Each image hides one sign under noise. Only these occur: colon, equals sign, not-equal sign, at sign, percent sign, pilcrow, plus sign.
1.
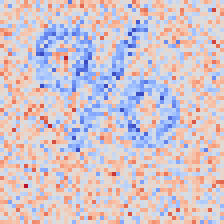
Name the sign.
percent sign
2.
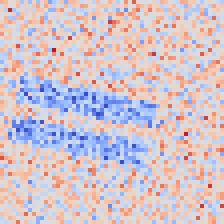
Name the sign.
equals sign
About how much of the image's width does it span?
two thirds
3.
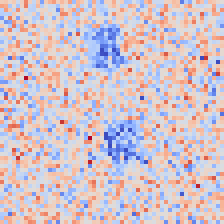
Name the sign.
colon
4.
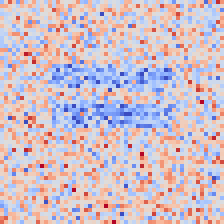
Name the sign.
equals sign
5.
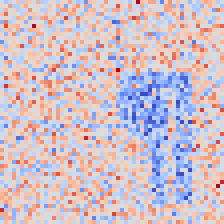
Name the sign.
pilcrow
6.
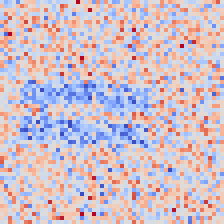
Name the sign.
equals sign
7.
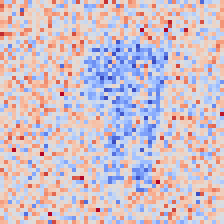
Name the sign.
pilcrow
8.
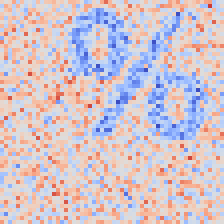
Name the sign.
percent sign
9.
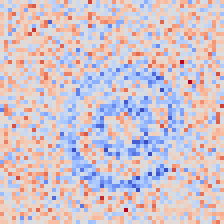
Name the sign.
at sign
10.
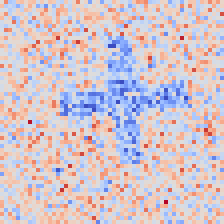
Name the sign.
plus sign
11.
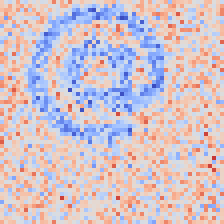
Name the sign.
at sign
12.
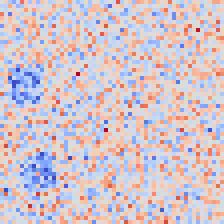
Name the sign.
colon
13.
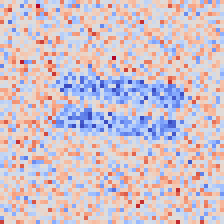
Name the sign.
equals sign
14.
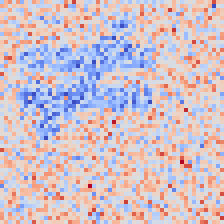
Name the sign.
not-equal sign
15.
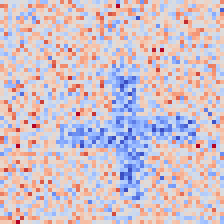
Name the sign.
plus sign
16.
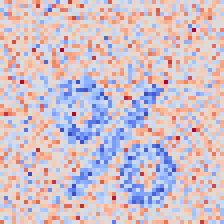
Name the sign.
percent sign
